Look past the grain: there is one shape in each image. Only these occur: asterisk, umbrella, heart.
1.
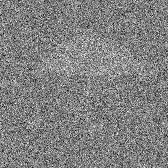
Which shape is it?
umbrella
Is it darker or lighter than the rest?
lighter
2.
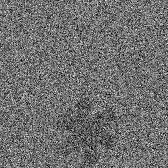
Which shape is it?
asterisk
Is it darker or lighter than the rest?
darker
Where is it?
bottom middle
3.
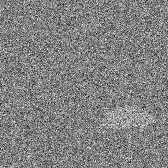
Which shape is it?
umbrella
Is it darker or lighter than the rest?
lighter
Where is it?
bottom right
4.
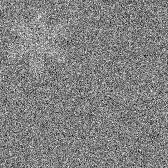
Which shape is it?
asterisk
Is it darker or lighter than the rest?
lighter
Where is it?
top left
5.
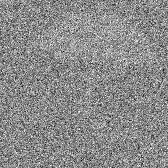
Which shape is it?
umbrella
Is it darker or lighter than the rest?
lighter
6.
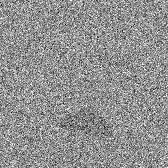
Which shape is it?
umbrella
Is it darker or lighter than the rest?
darker
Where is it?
bottom middle
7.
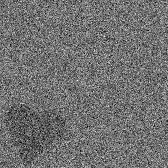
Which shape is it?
heart
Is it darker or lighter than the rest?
darker
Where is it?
bottom left
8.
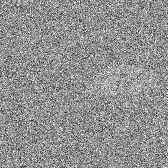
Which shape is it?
umbrella
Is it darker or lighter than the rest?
lighter
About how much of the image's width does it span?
half
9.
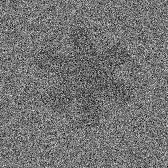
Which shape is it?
asterisk
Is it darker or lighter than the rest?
darker
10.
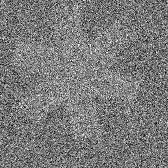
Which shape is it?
asterisk
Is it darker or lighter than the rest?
lighter
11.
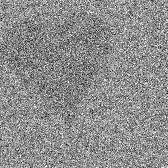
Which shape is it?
heart
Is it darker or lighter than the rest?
darker
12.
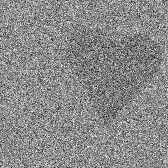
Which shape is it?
heart
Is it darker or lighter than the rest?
darker
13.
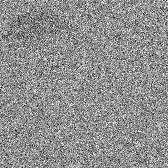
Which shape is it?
umbrella
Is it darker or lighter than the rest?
darker
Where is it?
top left
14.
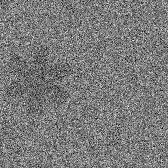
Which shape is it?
asterisk
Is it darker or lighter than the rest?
darker
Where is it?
middle left
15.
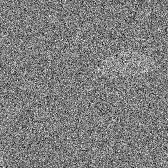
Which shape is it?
umbrella
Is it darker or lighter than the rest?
lighter
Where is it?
middle right
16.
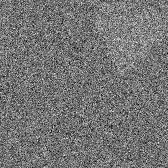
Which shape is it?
heart
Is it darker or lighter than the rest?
lighter
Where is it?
top right
